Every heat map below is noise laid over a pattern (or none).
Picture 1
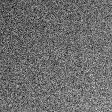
a smooth slope
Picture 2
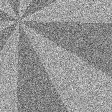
spokes from one point
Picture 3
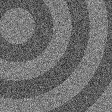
rings round one point
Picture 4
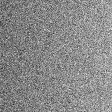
a smooth slope
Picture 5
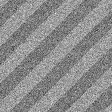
diagonal stripes
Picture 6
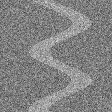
a wavy band
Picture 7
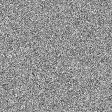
only noise
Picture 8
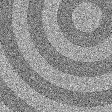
rings round one point
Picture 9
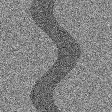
a wavy band
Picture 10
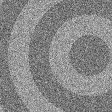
rings round one point
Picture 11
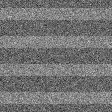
horizontal stripes
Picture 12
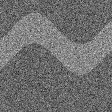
a wavy band
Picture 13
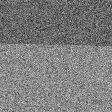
a sharp edge
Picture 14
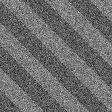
diagonal stripes
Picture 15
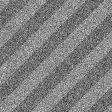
diagonal stripes
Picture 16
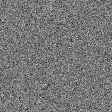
only noise
